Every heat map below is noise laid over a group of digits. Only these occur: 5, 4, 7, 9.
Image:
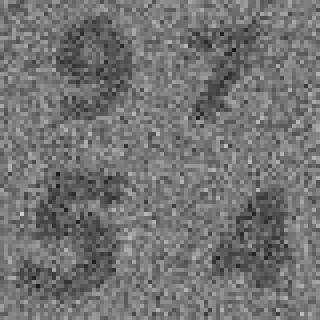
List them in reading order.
top left: 9; top right: 7; bottom left: 5; bottom right: 4
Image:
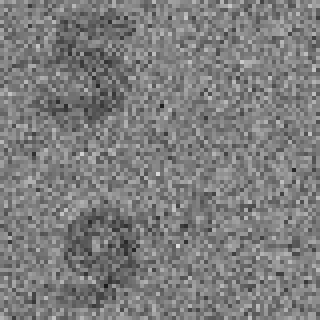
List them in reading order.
top left: 5; bottom left: 9
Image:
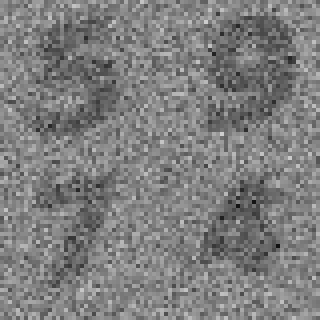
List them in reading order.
top left: 5; top right: 9; bottom left: 7; bottom right: 4
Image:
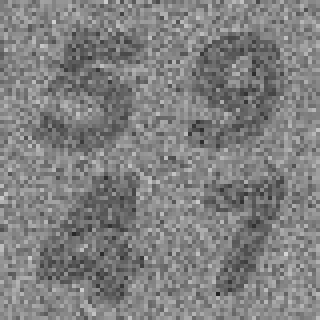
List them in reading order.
top left: 5; top right: 9; bottom left: 4; bottom right: 7
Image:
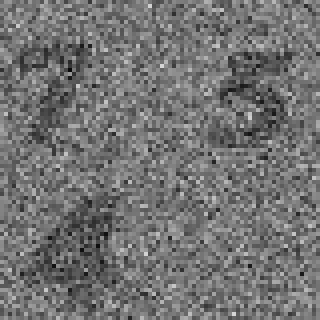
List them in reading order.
top left: 7; top right: 5; bottom left: 4
